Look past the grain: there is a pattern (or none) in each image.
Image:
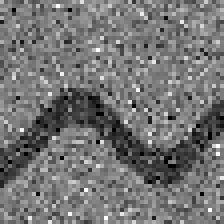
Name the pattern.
a wavy band
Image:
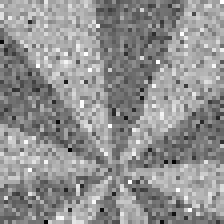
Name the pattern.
spokes from one point
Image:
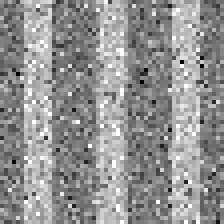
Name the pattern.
vertical stripes
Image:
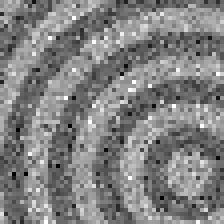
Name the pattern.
rings round one point
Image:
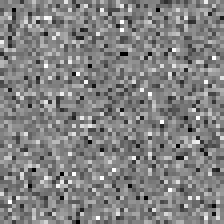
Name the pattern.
only noise
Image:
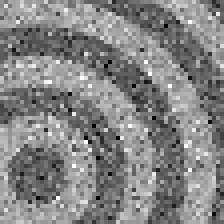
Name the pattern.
rings round one point
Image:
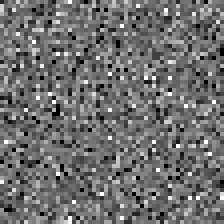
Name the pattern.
only noise
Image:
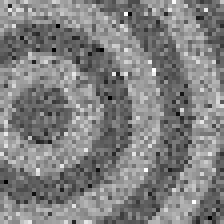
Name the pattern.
rings round one point
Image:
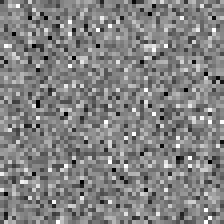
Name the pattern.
only noise
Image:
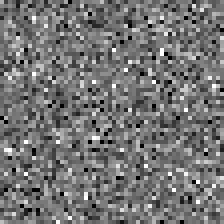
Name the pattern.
only noise
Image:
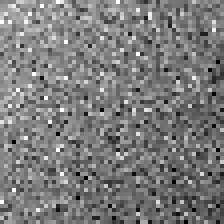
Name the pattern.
a smooth slope
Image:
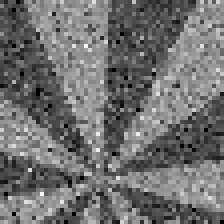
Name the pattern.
spokes from one point
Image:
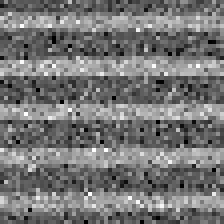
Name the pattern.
horizontal stripes
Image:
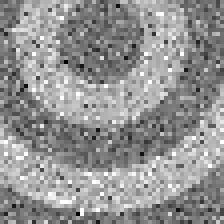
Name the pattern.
rings round one point
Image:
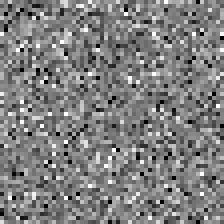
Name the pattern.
only noise
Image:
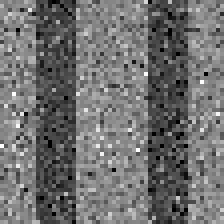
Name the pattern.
vertical stripes
